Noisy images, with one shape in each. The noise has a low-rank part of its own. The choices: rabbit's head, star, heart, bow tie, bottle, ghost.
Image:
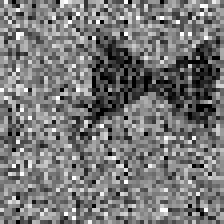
dark bow tie
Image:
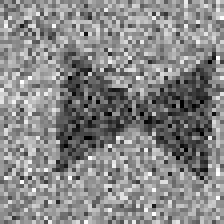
dark bow tie
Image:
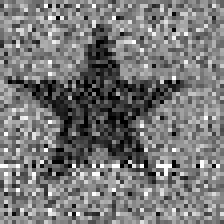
dark star
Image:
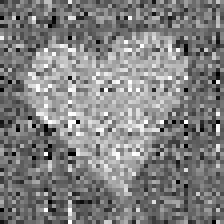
light heart
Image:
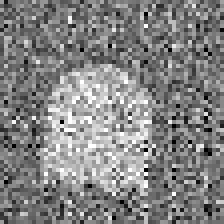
light ghost
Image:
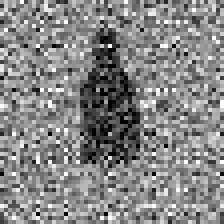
dark bottle
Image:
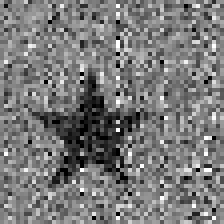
dark star
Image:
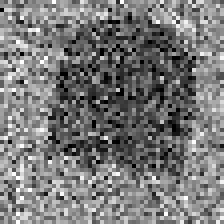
dark ghost
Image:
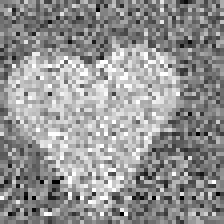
light heart
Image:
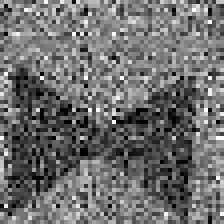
dark bow tie
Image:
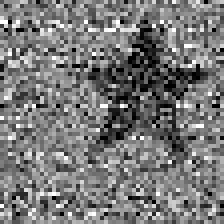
dark star
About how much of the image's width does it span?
two thirds
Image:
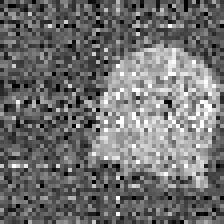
light ghost
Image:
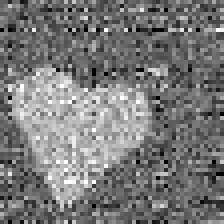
light heart
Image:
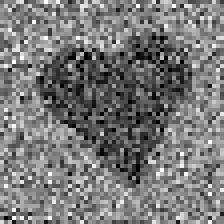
dark heart
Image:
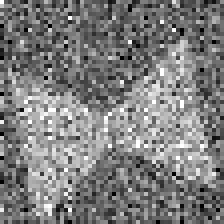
light bow tie
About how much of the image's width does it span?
nearly all
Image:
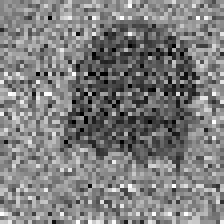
dark ghost
